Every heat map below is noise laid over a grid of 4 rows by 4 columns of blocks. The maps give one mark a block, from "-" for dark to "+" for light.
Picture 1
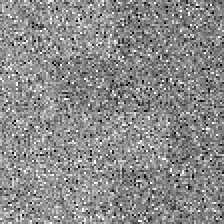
++--
+---
+++-
++--
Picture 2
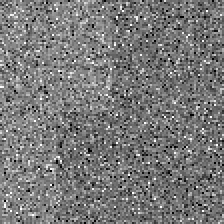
++--
++--
+---
+---
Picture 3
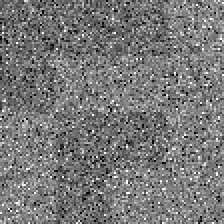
---+
-+++
+--+
+-++
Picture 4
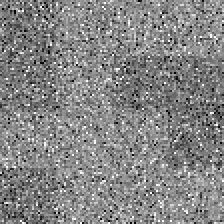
-+++
-+--
+++-
-+++
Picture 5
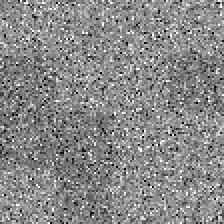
++++
-++-
--++
+-++
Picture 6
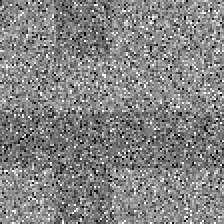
+-++
++++
----
+-++
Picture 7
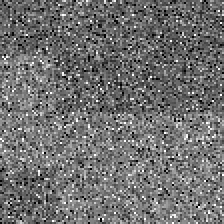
----
+---
++++
-+++
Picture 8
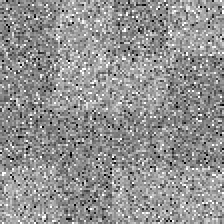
-+-+
-++-
----
+-++
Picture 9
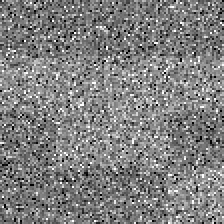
----
++++
-++-
---+
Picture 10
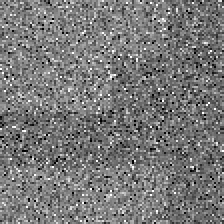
+++-
++--
----
+++-
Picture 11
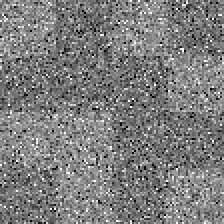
+-+-
---+
++--
-+-+
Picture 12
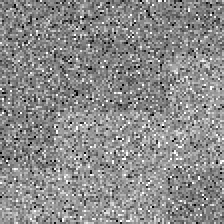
----
---+
-+++
+++-
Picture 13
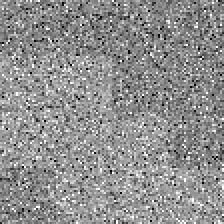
----
++--
+++-
-+++
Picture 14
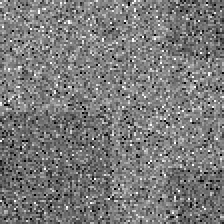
+++-
++++
--++
--+-
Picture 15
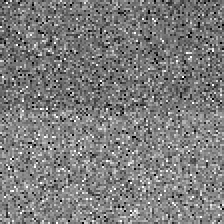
----
----
++++
++++
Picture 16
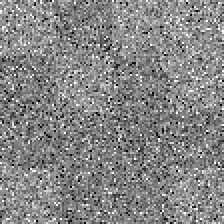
+-++
-+-+
----
+--+
